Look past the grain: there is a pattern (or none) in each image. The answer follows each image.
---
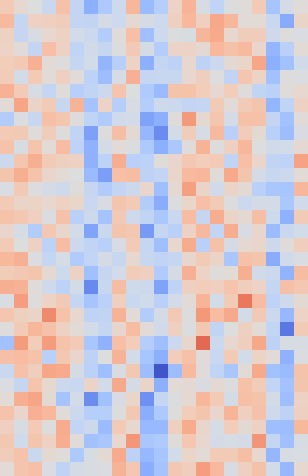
bands of columns
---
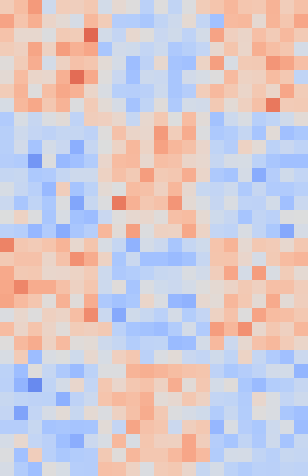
a checkerboard
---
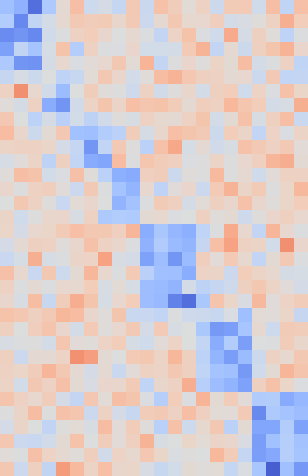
blocks along the diagonal
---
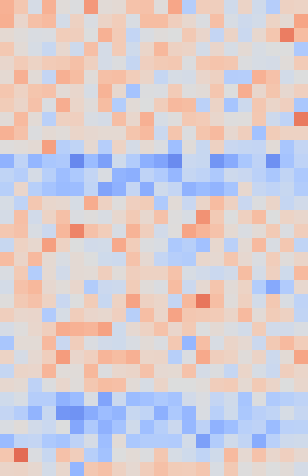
bands of rows
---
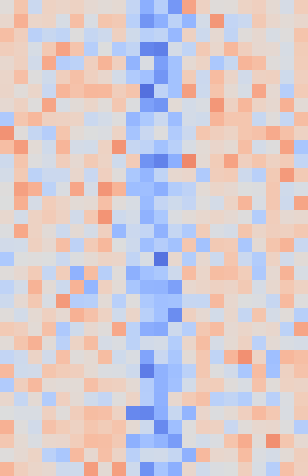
one band of columns
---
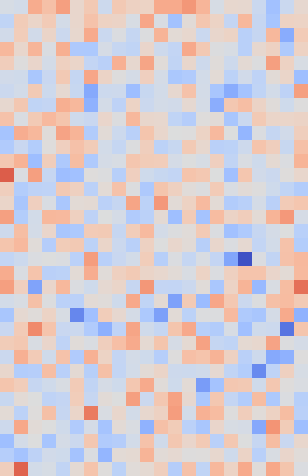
only noise
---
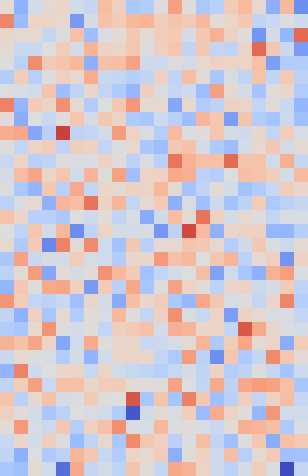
only noise
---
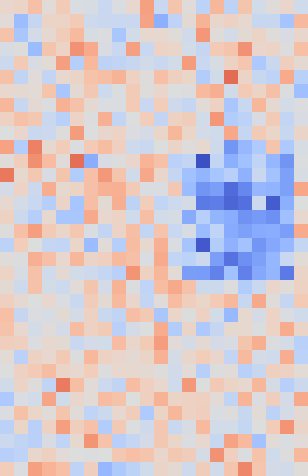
one block
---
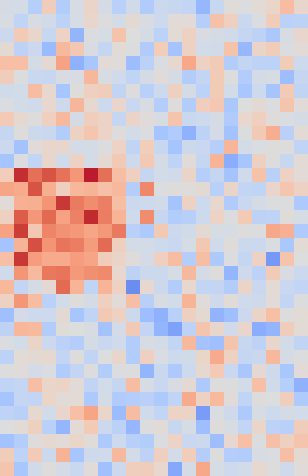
one block
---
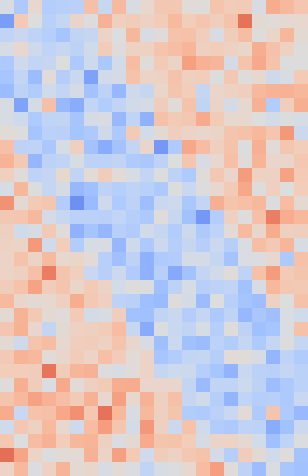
a diagonal band
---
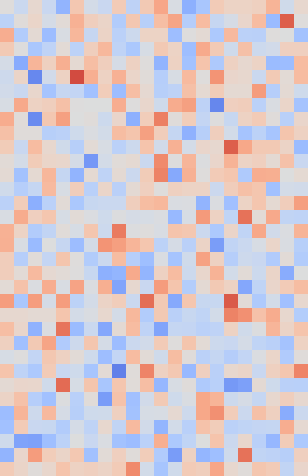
only noise
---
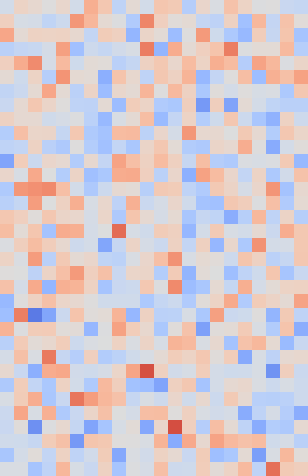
only noise
